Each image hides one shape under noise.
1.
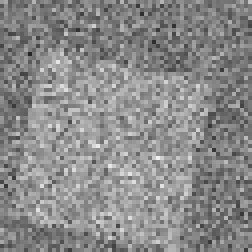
square
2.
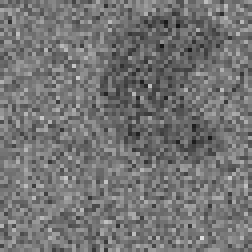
disc with a wedge cut out
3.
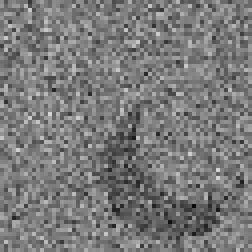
crescent
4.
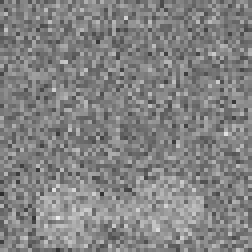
dumbbell
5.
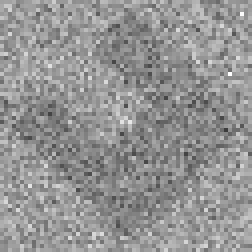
square with a notch
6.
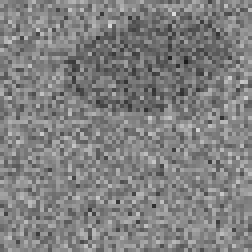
ellipse
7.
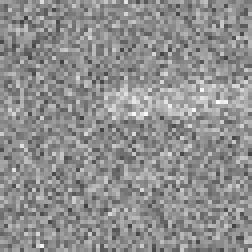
bar
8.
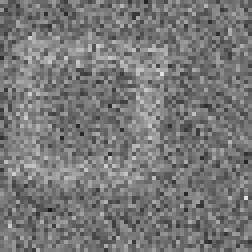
square frame
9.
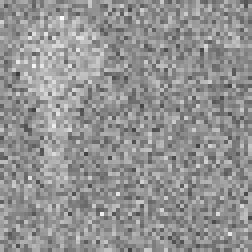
lollipop
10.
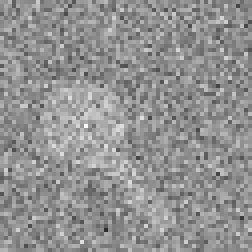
lollipop
